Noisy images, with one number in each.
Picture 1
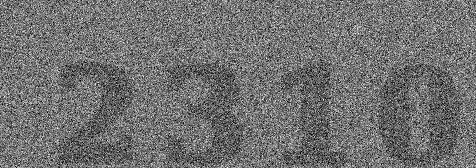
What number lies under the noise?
2310
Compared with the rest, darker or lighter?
darker
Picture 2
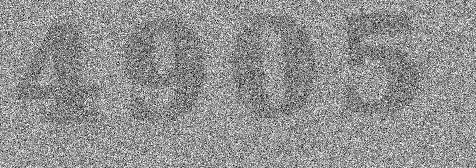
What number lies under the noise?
4905
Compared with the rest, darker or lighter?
darker
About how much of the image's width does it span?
nearly all
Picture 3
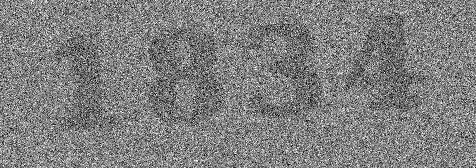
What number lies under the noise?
1834
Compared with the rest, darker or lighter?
darker
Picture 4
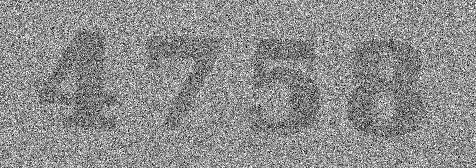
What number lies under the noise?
4758
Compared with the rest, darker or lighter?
darker
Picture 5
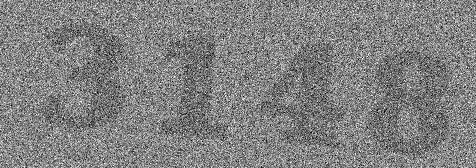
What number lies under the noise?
3148
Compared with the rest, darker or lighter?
darker
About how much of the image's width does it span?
nearly all
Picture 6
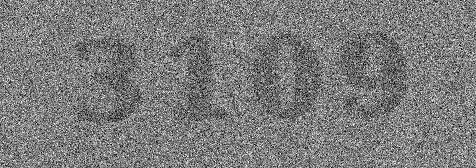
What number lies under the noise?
3109
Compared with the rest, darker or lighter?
darker
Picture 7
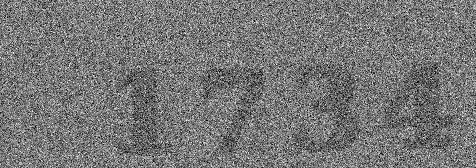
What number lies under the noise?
1734
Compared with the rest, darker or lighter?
darker
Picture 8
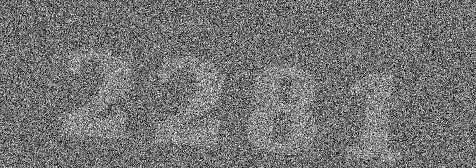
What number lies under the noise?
2281
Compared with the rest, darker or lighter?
lighter
